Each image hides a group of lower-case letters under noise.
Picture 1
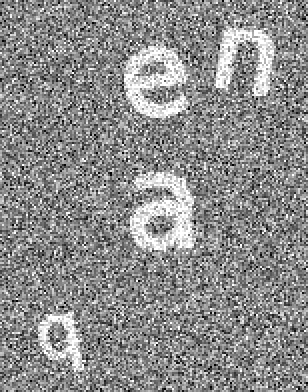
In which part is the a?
centre
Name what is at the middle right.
nothing
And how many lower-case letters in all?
4
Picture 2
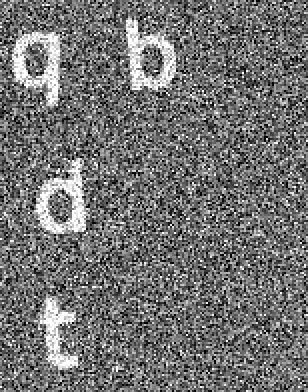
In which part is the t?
bottom left
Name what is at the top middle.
b
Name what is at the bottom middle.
nothing
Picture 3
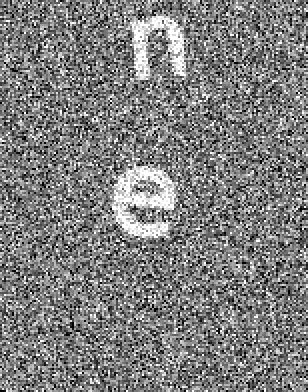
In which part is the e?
centre
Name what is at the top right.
nothing
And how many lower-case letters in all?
2
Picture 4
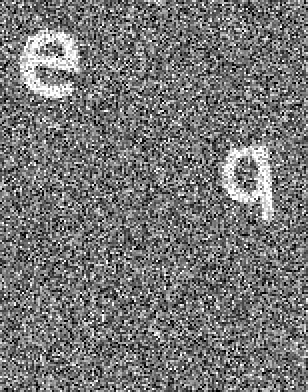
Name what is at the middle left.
nothing
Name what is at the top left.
e
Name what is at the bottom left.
nothing
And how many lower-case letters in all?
2
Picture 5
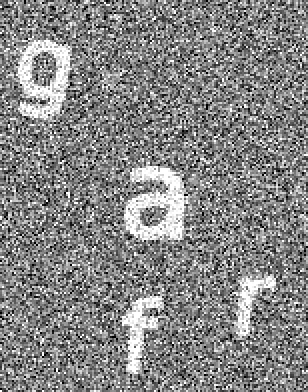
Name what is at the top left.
g
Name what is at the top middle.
nothing
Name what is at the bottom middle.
f
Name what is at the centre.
a
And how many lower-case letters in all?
4
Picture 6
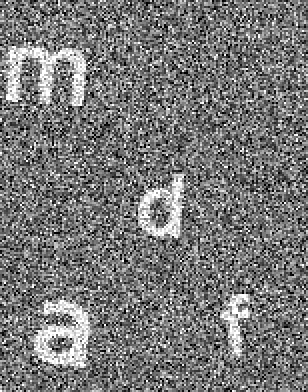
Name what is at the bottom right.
f
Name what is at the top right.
nothing
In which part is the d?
centre
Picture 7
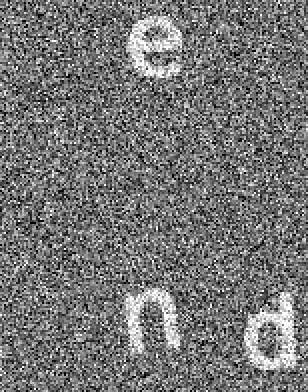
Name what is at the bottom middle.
n
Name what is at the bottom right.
d
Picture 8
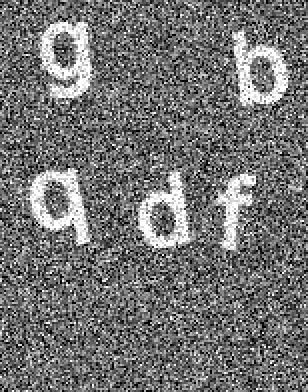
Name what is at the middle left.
q
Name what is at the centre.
d
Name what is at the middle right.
f
